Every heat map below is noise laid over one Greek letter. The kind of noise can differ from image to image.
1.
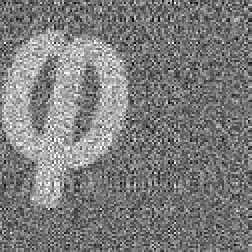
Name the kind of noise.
low rank plus noise
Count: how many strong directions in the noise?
two
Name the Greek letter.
phi
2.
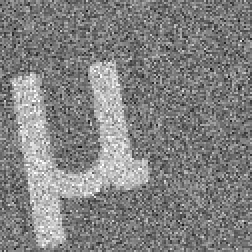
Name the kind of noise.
independent entries
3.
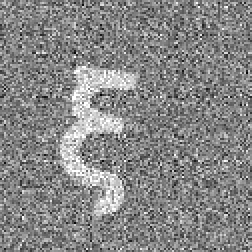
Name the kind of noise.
low rank plus noise
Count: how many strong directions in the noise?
three or four
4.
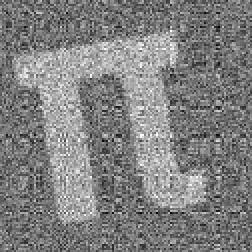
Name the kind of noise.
low rank plus noise
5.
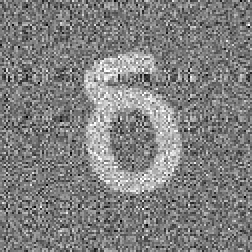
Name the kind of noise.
low rank plus noise
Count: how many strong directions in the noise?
one
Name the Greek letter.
delta
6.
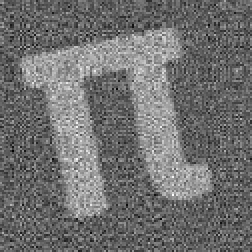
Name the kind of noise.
low rank plus noise
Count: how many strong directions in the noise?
one
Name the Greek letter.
pi
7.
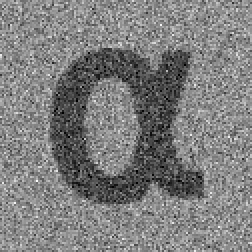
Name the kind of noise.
independent entries
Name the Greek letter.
alpha
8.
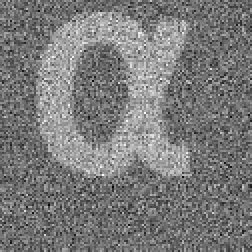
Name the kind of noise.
low rank plus noise
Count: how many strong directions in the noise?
three or four
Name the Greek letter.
alpha
